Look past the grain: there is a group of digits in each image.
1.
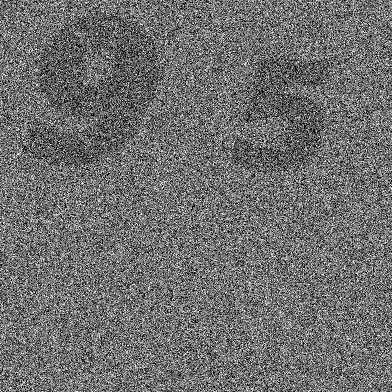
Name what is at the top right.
5
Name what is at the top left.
9
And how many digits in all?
2
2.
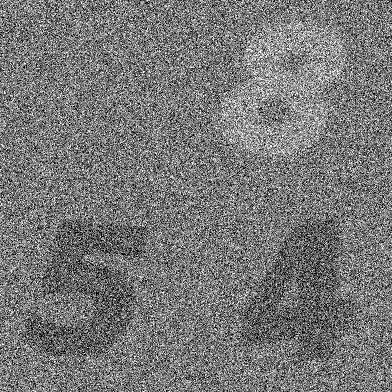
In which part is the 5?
bottom left
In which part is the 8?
top right
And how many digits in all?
3
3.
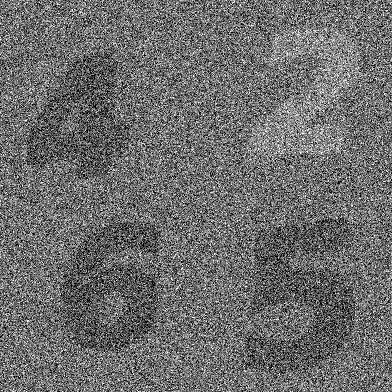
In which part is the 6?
bottom left
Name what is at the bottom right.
5
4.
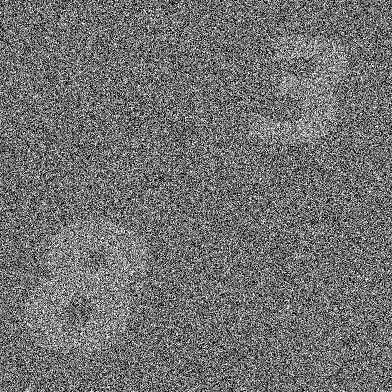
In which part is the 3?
top right
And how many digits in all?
2
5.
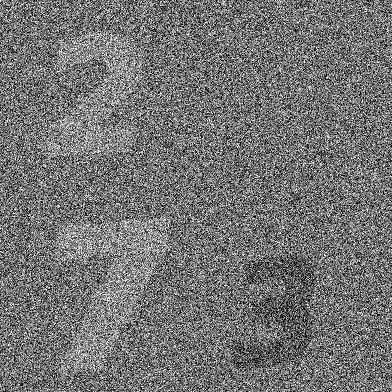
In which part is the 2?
top left
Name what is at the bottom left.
7
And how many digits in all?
3
